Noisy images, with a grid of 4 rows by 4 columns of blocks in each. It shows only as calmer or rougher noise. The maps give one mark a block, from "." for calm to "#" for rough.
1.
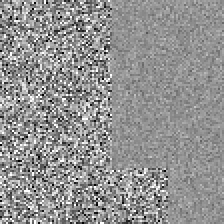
##..
##..
##..
###.
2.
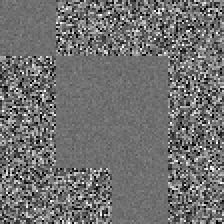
.###
#..#
#..#
##.#
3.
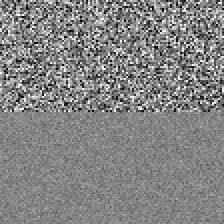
####
####
....
....
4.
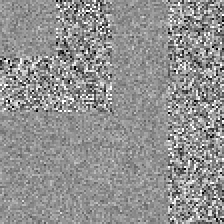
.#.#
##.#
...#
...#
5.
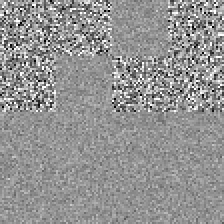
##.#
#.##
....
....
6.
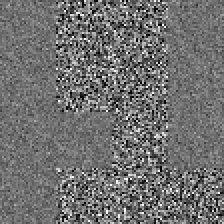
.##.
.##.
..#.
.###
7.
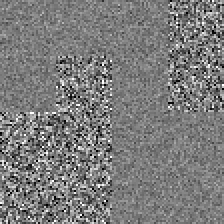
...#
.#.#
##..
##..
